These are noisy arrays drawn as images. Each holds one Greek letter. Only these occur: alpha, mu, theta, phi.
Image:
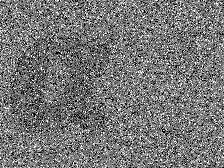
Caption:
dark alpha
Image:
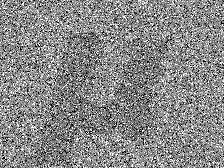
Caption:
dark mu
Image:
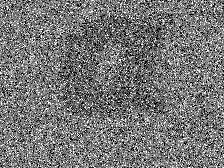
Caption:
dark alpha
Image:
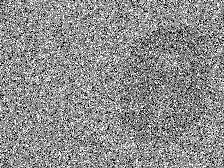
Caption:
dark theta
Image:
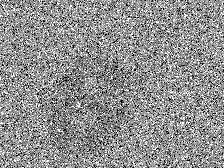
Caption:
dark theta
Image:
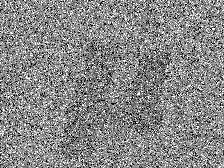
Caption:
dark mu
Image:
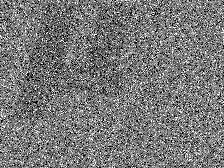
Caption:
dark mu
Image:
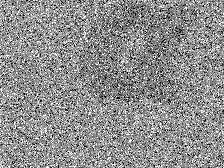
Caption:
dark alpha
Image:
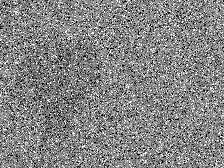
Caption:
dark phi
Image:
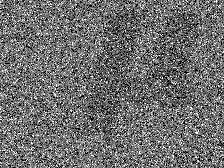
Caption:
dark mu
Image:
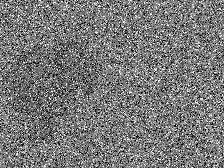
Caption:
dark phi
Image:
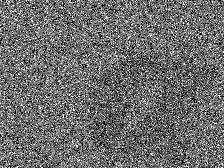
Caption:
dark alpha
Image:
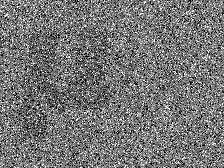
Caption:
dark mu
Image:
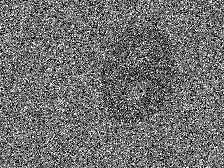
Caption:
dark theta
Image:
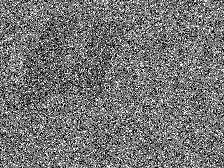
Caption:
dark mu
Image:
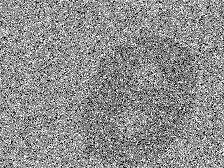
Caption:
dark theta
